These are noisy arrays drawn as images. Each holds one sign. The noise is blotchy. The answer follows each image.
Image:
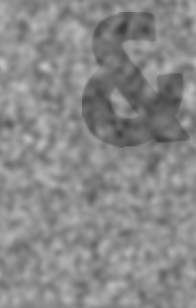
ampersand
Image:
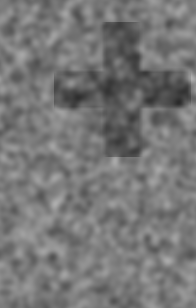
plus sign
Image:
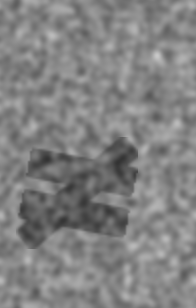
not-equal sign
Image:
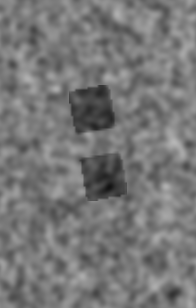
colon
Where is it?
centre
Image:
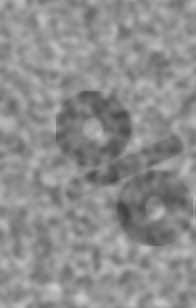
percent sign
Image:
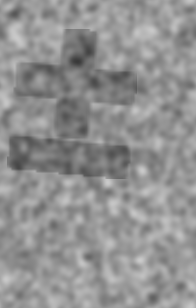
plus-minus sign
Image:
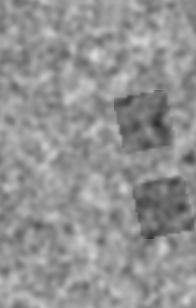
colon
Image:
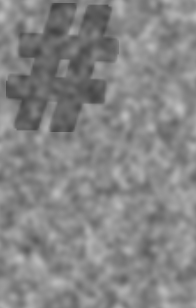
hash sign
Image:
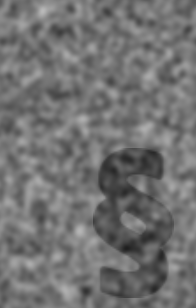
section sign
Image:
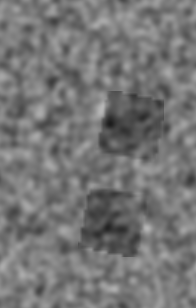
colon
